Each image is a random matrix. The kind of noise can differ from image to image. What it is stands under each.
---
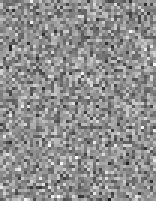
independent entries
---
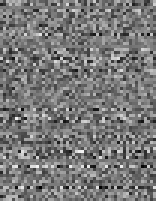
rows of uneven size
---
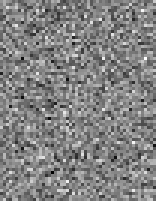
low rank plus noise
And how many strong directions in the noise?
five to eight
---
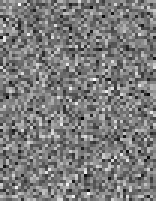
independent entries
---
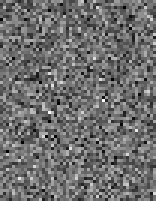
independent entries
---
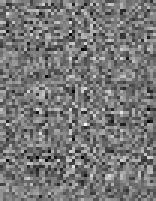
low rank plus noise
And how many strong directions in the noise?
three or four
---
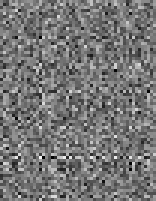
low rank plus noise
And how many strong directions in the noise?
one
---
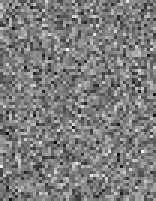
independent entries
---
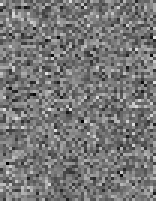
low rank plus noise
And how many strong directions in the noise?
five to eight
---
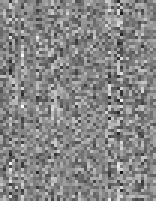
columns of uneven size
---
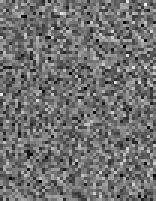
independent entries
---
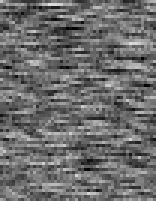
streaked along the rows
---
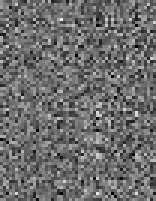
low rank plus noise
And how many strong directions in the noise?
three or four
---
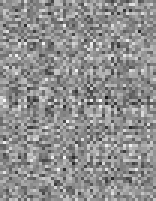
low rank plus noise
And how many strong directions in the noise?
two
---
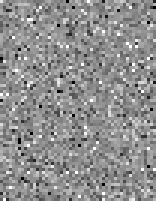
heavy tails
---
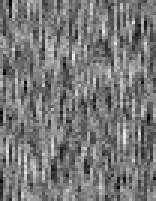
streaked along the columns
